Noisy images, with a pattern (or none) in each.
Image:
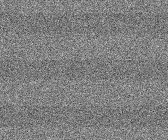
horizontal stripes
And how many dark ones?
3
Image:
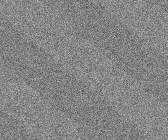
diagonal stripes
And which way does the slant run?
top left to bottom right
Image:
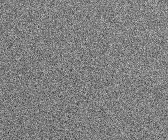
a smooth slope
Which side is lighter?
top right
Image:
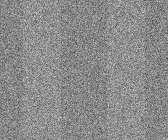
vertical stripes
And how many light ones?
2
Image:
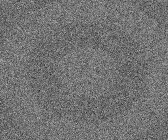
rings round one point
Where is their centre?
centre
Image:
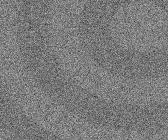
rings round one point
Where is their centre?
top right
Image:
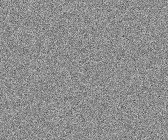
only noise
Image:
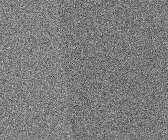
a sharp edge
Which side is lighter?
left
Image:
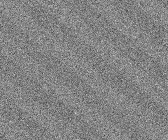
diagonal stripes
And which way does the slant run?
top left to bottom right
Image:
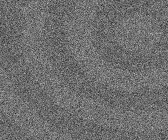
rings round one point
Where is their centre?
top right
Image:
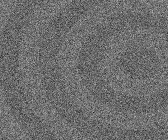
rings round one point
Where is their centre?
middle right
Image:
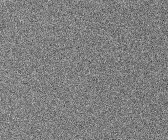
a smooth slope
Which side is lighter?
left
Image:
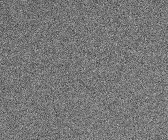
a smooth slope
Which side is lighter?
bottom right
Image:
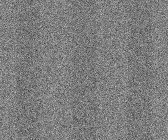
vertical stripes
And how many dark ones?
3
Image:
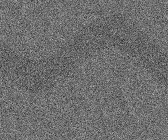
a wavy band
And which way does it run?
left to right
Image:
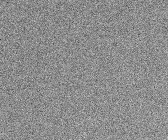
a smooth slope
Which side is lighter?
bottom right
